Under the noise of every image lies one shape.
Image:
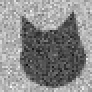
dark cat's head
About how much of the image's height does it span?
nearly all
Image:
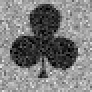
dark club
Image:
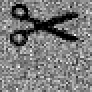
dark pair of scissors
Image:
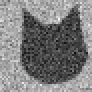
dark cat's head
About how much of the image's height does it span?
nearly all
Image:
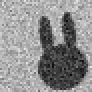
dark rabbit's head
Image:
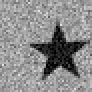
dark star
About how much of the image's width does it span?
two thirds
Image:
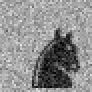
dark chess knight
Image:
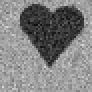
dark heart
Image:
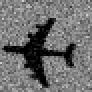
dark airplane
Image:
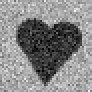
dark heart
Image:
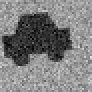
dark car
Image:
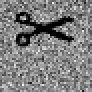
dark pair of scissors
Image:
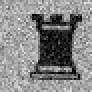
dark chess rook
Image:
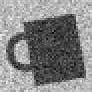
dark cup
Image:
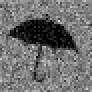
dark umbrella
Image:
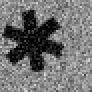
dark asterisk
